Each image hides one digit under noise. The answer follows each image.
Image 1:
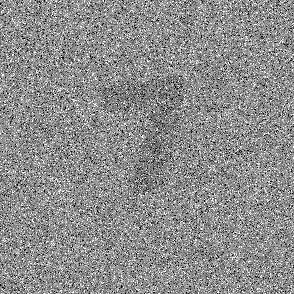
7
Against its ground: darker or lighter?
darker
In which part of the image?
centre
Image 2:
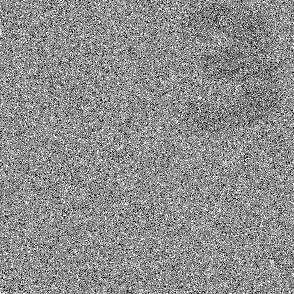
3
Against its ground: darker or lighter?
darker
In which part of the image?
top right
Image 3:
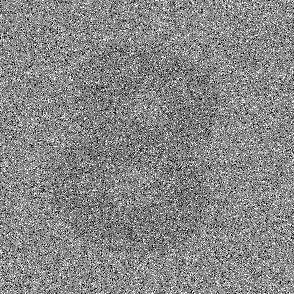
8
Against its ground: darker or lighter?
darker
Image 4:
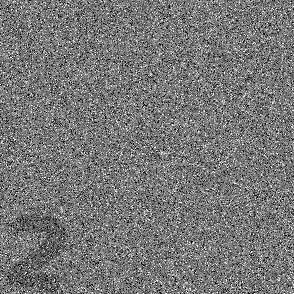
2
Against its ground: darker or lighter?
darker
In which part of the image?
bottom left
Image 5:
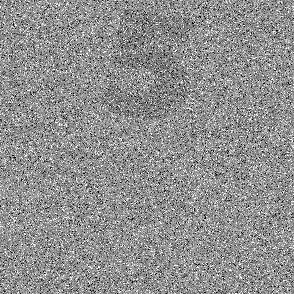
5
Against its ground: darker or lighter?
darker
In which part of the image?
top middle
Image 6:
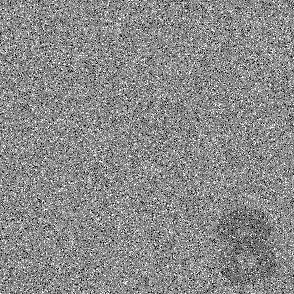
8
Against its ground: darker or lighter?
darker
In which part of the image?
bottom right
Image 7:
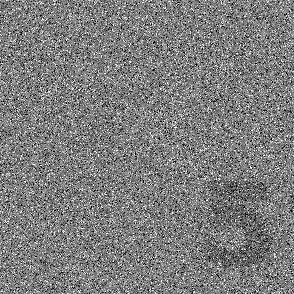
5
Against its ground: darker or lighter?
darker
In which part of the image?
bottom right
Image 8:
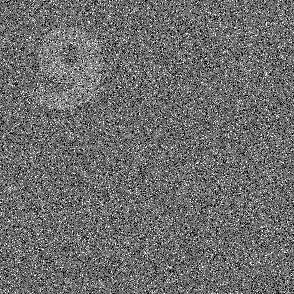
9
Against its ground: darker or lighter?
lighter
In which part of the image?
top left
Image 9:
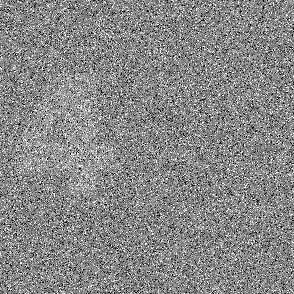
4
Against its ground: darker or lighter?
lighter
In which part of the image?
middle left
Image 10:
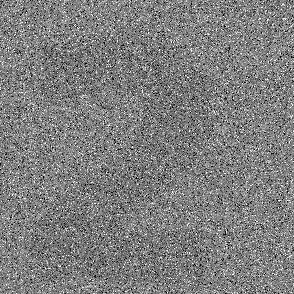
2
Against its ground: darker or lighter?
darker
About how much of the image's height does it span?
nearly all
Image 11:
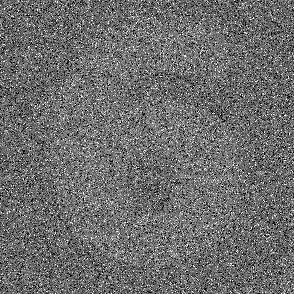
6
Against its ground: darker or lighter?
lighter
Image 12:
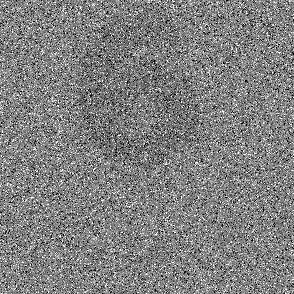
6
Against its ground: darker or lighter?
darker
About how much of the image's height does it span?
half
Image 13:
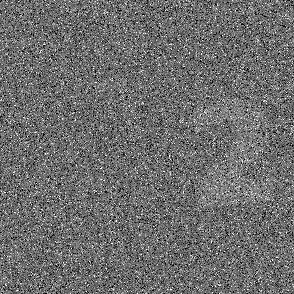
2
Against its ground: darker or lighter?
lighter
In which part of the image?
middle right
